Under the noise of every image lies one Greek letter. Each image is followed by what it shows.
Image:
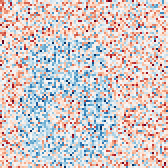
delta
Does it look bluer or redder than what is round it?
bluer
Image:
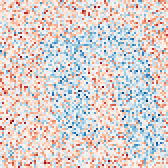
eta
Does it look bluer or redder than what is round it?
bluer
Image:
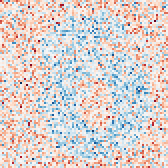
delta
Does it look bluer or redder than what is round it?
bluer
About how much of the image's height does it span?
nearly all
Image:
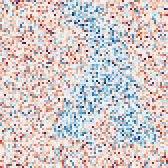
lambda
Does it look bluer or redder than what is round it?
bluer
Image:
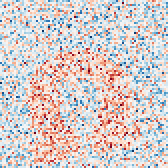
omega
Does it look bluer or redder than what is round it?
redder
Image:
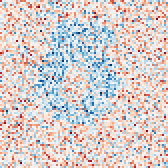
delta
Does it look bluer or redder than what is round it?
bluer
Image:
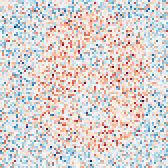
theta
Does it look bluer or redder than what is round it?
redder
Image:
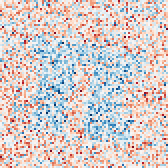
pi
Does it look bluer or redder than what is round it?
bluer
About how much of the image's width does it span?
two thirds
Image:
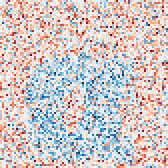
alpha
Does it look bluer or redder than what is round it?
bluer
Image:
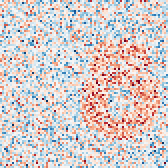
delta
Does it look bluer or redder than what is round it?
redder
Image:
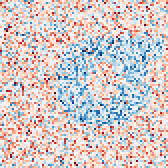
sigma
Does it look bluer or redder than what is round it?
bluer
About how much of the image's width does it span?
two thirds
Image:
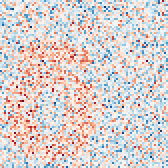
delta
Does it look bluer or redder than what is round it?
redder
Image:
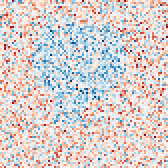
phi
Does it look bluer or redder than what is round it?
bluer
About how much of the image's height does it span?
two thirds
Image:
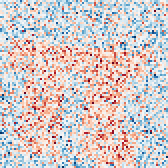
pi
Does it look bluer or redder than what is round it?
redder
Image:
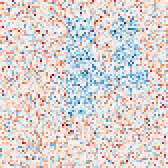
mu
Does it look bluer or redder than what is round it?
bluer
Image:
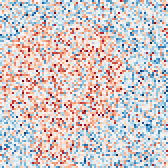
phi
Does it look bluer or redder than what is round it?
redder
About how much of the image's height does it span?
nearly all
